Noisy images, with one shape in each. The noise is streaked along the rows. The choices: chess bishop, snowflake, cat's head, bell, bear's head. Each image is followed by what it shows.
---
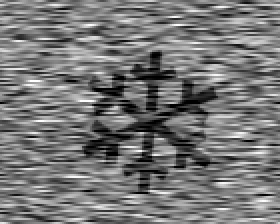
snowflake
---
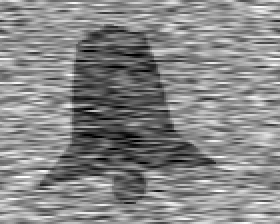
bell
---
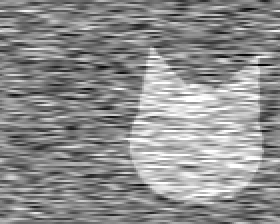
cat's head
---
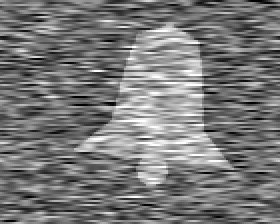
bell
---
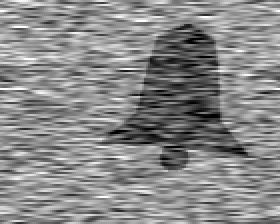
bell
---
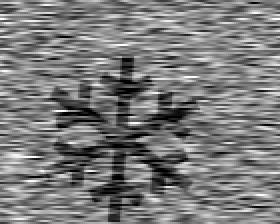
snowflake
